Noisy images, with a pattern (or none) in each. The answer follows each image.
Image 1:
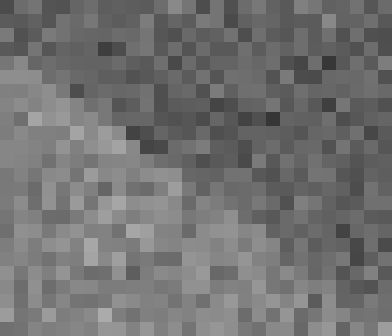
a sharp edge
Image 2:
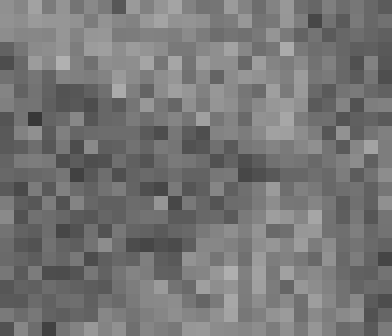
spokes from one point
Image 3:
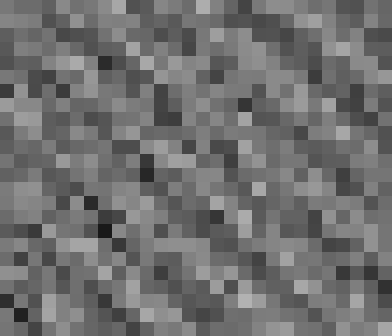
diagonal stripes
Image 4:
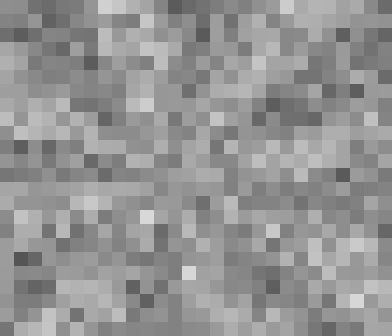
spokes from one point
